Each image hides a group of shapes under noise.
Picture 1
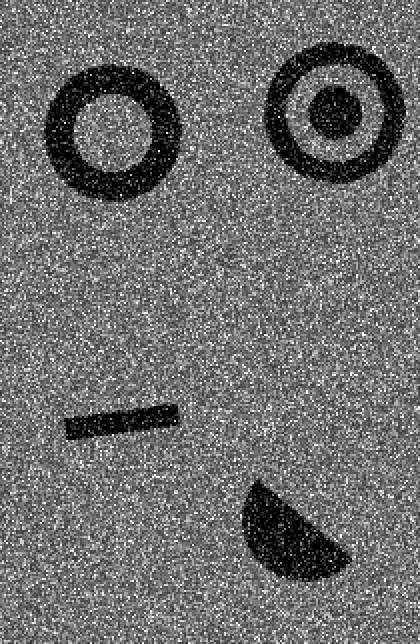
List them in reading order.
top left: dark ring; top right: dark bullseye; bottom left: dark bar; bottom right: dark half disc
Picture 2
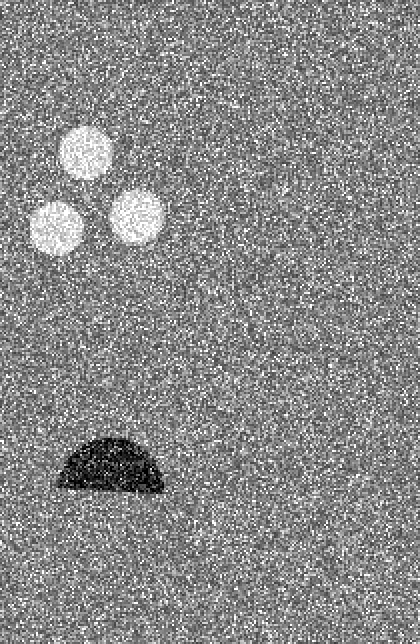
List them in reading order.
top left: light three dots; bottom left: dark half disc
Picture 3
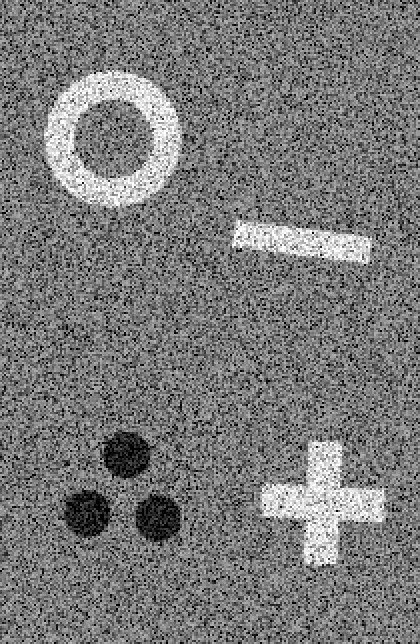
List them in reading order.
top left: light ring; top right: light bar; bottom left: dark three dots; bottom right: light cross
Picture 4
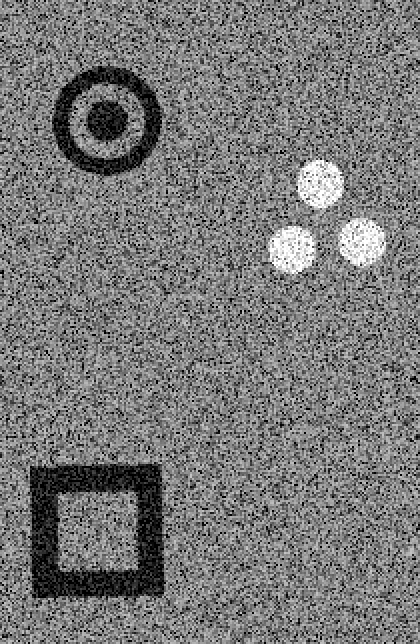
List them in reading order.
top left: dark bullseye; top right: light three dots; bottom left: dark square frame
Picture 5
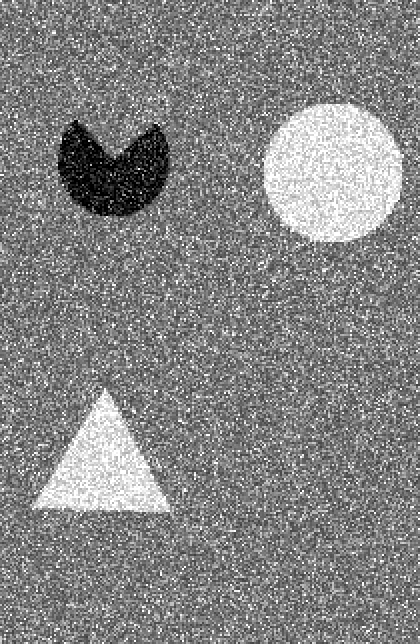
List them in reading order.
top left: dark disc with a wedge cut out; top right: light disc; bottom left: light triangle
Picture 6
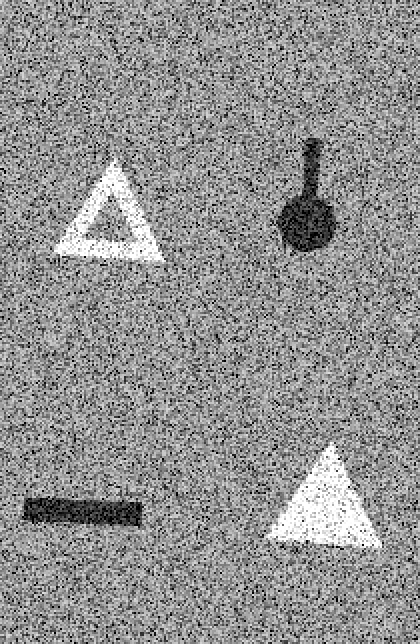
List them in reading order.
top left: light triangle frame; top right: dark lollipop; bottom left: dark bar; bottom right: light triangle
